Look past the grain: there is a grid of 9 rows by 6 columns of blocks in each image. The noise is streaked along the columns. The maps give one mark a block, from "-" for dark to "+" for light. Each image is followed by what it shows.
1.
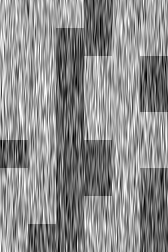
+++-++
++--++
++-++-
++-++-
++-+++
-+--++
++--+-
++-++-
+--++-
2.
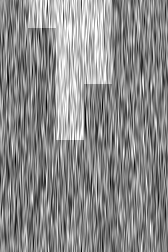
-+++--
--++--
--++--
--+---
--+---
------
------
------
------
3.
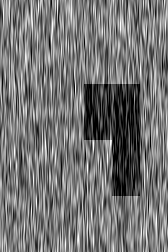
++++++
++++++
++++++
+++--+
+++--+
++++-+
++++-+
++++++
++++++
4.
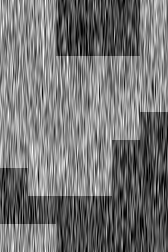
++---+
++---+
++++++
++++++
+++++-
++++--
-+++--
------
++----
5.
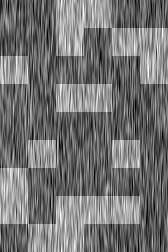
--++--
--+-++
+----+
--++--
------
-+--+-
+-----
+-+++-
-++---
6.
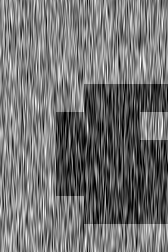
++++++
++++++
++++++
+++---
++---+
++----
++----
+++---
++++++
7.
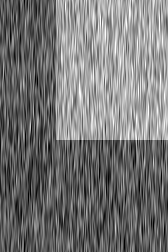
--++++
--++++
--++++
--++++
--++++
------
------
------
------
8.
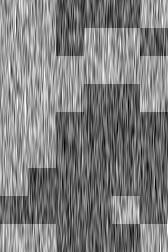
++---+
++-++-
++++++
+++--+
++----
++----
+-----
----+-
++---+
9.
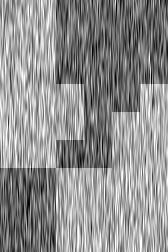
++----
++----
++----
+++--+
+++-++
++--++
--++++
--++++
--++++
